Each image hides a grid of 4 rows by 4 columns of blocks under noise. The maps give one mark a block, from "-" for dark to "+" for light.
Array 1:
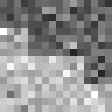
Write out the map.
- - - -
+ - - -
+ + + -
+ + + +
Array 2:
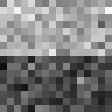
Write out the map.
+ + + +
+ + + +
- - - -
- - - -
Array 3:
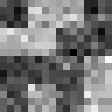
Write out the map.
- + + -
+ + - -
- - - +
- + - +
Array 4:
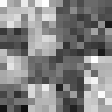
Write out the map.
+ + - -
- + - -
+ - - +
- + - +
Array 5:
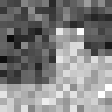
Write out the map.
- - - -
- - + -
- - + +
+ + + +
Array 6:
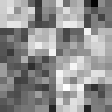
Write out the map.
+ - + -
- + - +
- - + +
- - + -
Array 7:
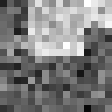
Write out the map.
- + + +
- + + -
- - - -
- - - -
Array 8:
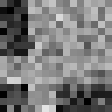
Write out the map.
- + + +
- + + +
+ + + +
- + - -
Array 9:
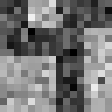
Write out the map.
- + - -
- - - +
+ + - +
+ + - +
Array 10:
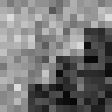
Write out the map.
+ + + +
+ + + -
+ + - -
+ - - -
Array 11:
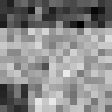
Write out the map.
- - - -
+ + + +
+ + + +
- + + +
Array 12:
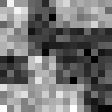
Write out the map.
+ - + +
+ - - -
- + - -
+ + + -
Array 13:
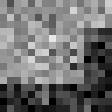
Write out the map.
+ + + +
+ + + -
+ + + -
- - - -
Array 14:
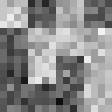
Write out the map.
+ - + -
- + + +
- + - +
- - - +
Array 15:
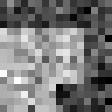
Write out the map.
- - - -
+ + + -
+ + + -
+ + - -
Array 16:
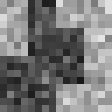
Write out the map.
+ - + +
+ - - +
- - - +
- - + +
